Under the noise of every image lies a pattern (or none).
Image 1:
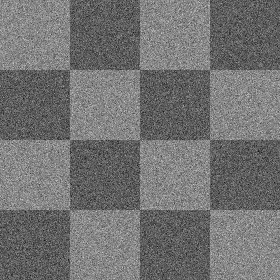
a checkerboard
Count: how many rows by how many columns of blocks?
4 by 4
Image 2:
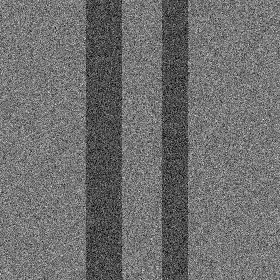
bands of columns
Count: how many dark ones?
2
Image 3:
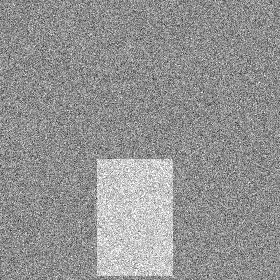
one block
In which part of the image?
bottom middle
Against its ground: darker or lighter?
lighter
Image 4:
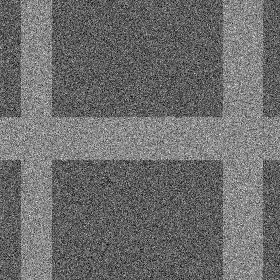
bands of rows crossing bands of columns
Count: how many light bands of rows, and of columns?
1 and 2
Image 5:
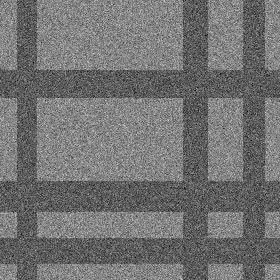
bands of rows crossing bands of columns
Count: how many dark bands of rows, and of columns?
3 and 3
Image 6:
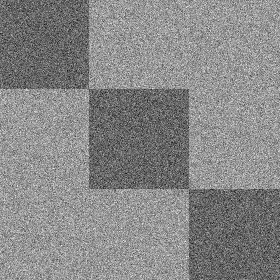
blocks along the diagonal
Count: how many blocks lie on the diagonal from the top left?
3
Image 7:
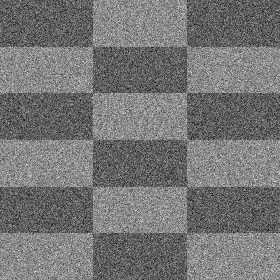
a checkerboard
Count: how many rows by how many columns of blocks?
6 by 3
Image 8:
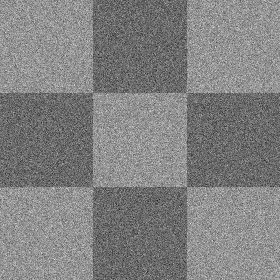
a checkerboard
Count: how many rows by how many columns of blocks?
3 by 3
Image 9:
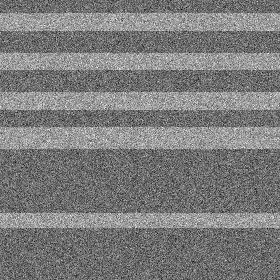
bands of rows
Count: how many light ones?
5
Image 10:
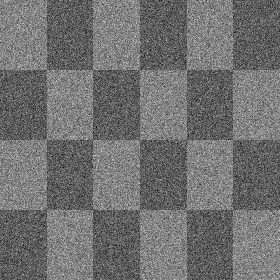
a checkerboard
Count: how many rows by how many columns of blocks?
4 by 6
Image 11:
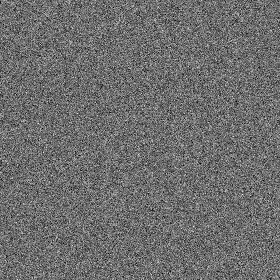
only noise
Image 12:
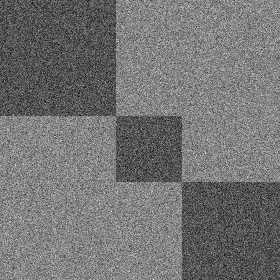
blocks along the diagonal
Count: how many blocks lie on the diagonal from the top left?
3
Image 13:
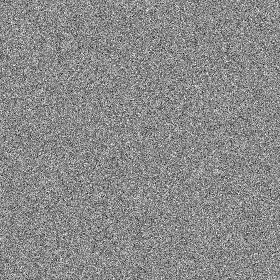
only noise
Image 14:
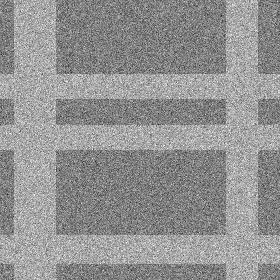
bands of rows crossing bands of columns
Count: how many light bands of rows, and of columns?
3 and 2
